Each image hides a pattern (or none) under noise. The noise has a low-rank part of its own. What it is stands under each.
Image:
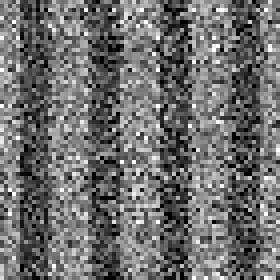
vertical stripes
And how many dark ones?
4
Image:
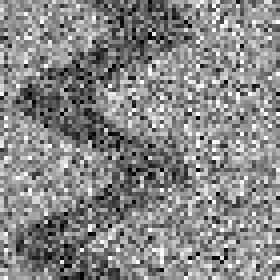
a wavy band
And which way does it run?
top to bottom
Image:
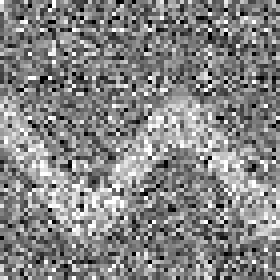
a wavy band
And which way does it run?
left to right
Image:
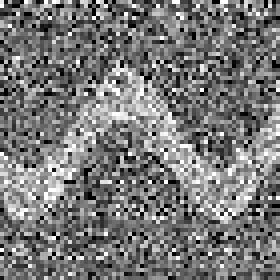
a wavy band
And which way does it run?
left to right
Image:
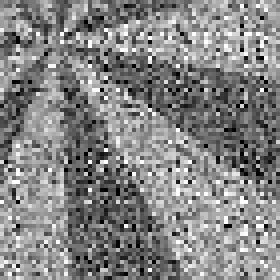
spokes from one point
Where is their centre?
top left
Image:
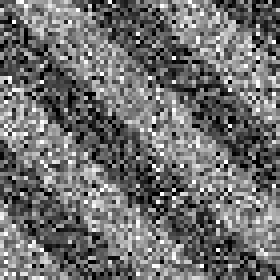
diagonal stripes
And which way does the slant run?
top left to bottom right
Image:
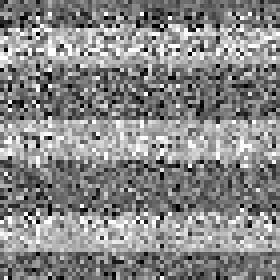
horizontal stripes
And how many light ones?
3
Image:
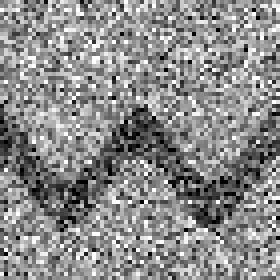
a wavy band
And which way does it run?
left to right
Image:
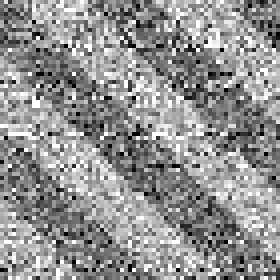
diagonal stripes
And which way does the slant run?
top left to bottom right
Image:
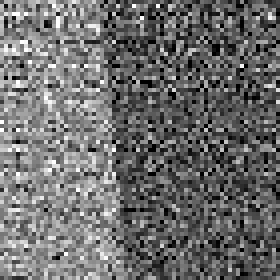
a sharp edge
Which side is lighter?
left
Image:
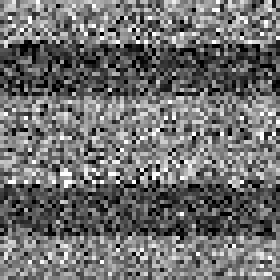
horizontal stripes
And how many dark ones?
2
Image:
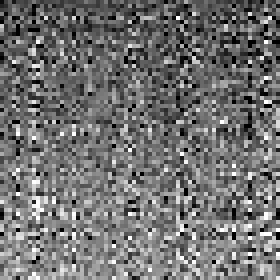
a smooth slope
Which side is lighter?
bottom
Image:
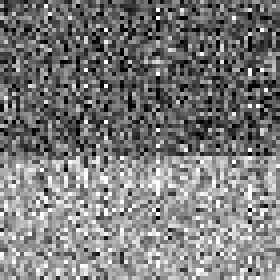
a sharp edge
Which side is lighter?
bottom
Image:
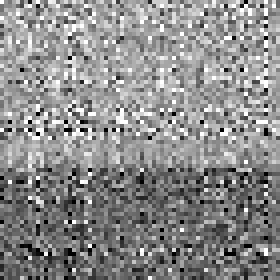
a sharp edge
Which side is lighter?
top
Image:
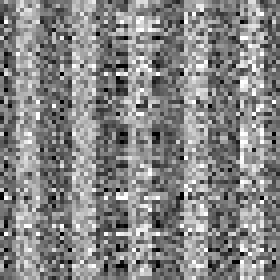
vertical stripes
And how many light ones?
5
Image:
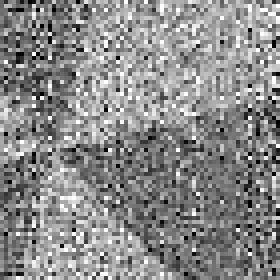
spokes from one point
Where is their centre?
middle left
